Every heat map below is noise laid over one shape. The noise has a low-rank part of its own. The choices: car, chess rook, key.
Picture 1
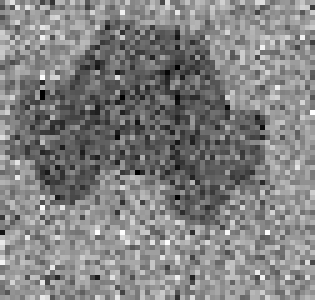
dark car
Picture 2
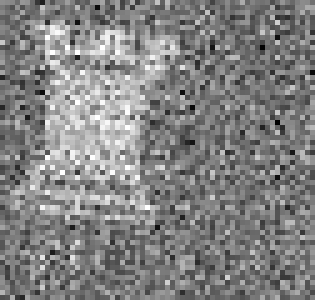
light chess rook
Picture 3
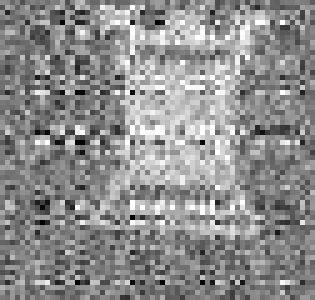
light chess rook
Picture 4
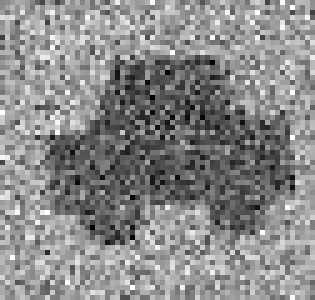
dark car
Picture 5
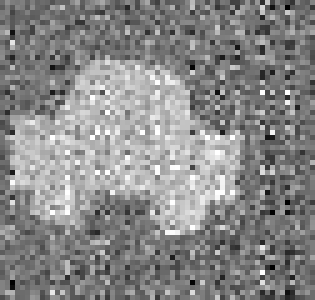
light car
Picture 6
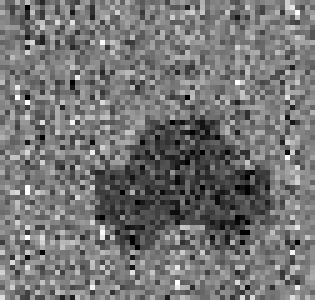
dark car
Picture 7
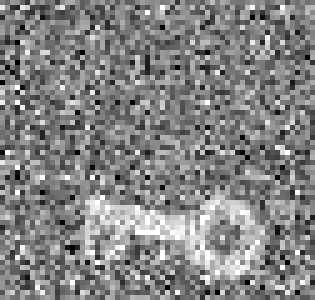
light key
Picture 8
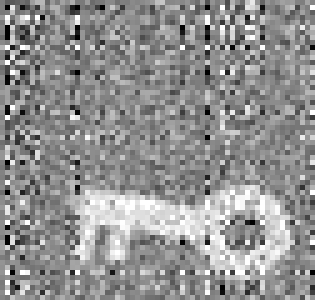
light key
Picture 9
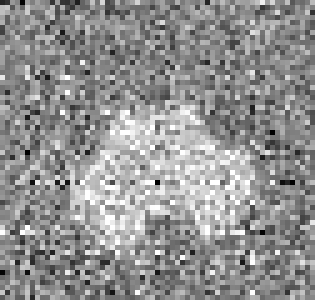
light car
